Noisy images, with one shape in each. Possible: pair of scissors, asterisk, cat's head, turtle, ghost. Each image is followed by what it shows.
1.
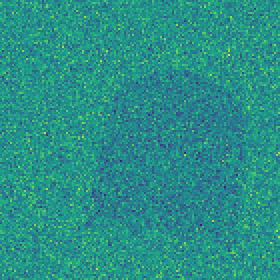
ghost
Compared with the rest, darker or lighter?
darker
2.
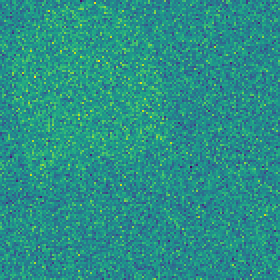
ghost
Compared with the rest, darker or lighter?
lighter
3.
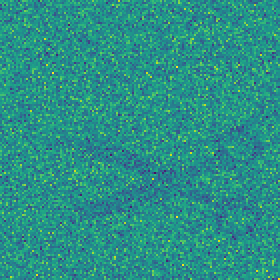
pair of scissors
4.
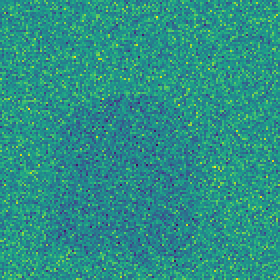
ghost
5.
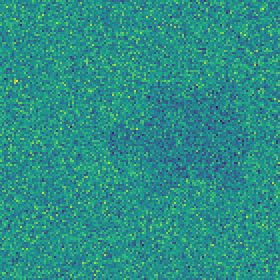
turtle
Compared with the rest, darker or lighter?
darker
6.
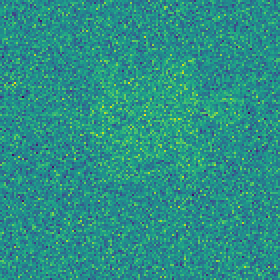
turtle
